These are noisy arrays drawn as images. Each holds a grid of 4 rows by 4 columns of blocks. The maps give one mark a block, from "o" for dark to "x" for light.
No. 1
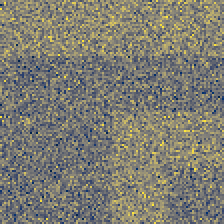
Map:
xxxx
oooo
ooxx
ooxo
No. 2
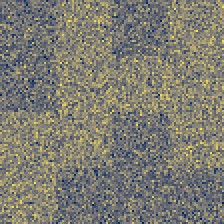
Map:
oxox
oxxx
xxox
xooo
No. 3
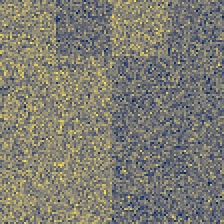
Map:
xoxo
xxoo
xxoo
xxoo
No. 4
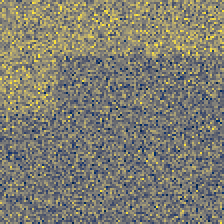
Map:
xxxx
xooo
oooo
oooo
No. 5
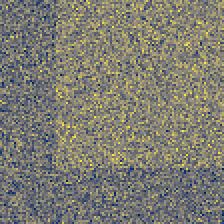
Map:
oxxx
oxxx
oxxx
oooo
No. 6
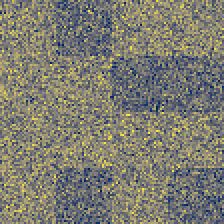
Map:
xoxx
xxoo
xxxx
xoxo
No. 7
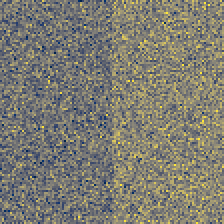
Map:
ooxx
ooxx
ooxx
ooxx
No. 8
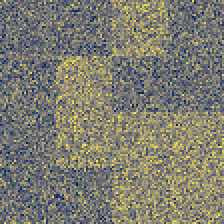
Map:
ooxo
oxoo
oxxx
ooxx
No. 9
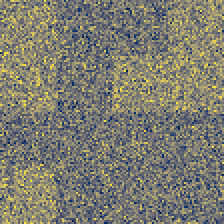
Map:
xoox
xoxx
oooo
xooo
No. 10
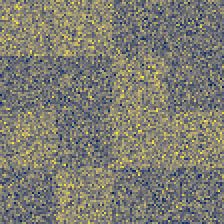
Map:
xxoo
ooxo
xoxx
oxoo
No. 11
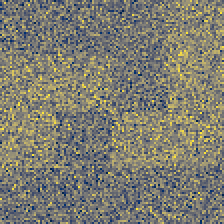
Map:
ooox
xxox
xoxx
oooo
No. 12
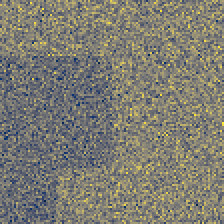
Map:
xxxx
ooxx
ooxx
oxxx
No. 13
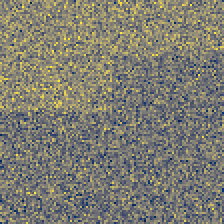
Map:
xxxx
xxoo
oooo
oooo
